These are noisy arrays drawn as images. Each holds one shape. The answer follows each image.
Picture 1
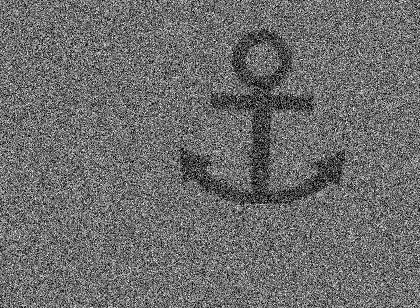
anchor
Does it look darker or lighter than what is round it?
darker
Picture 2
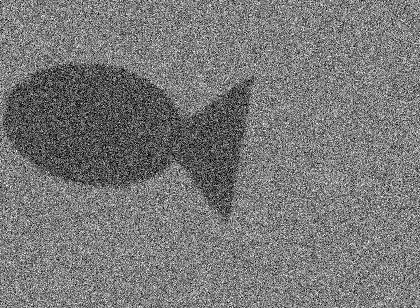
fish
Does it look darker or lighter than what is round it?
darker
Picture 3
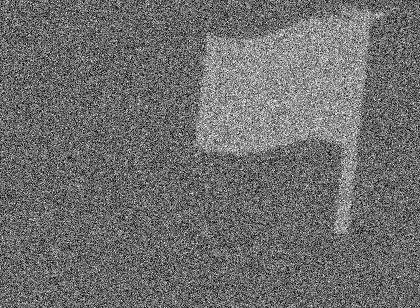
flag
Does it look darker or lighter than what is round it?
lighter
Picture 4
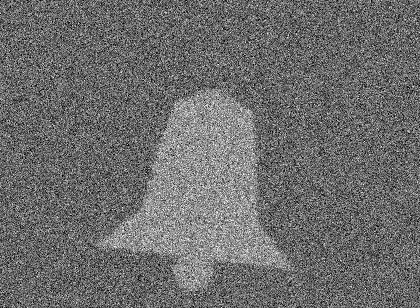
bell
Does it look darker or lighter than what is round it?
lighter
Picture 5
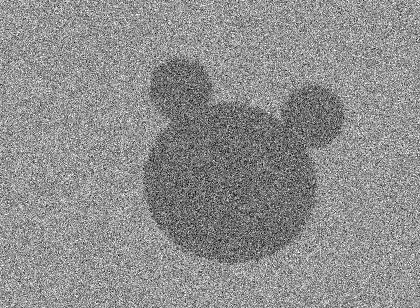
bear's head
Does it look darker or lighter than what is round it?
darker
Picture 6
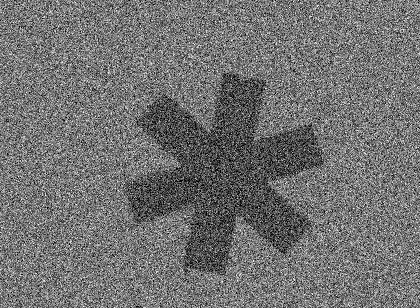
asterisk
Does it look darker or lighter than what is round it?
darker
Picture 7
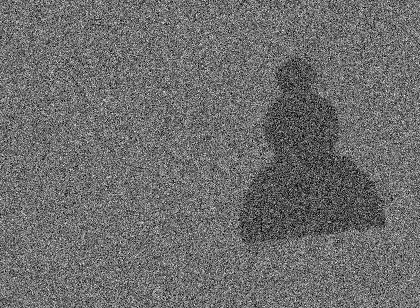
chess pawn
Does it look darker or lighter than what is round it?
darker
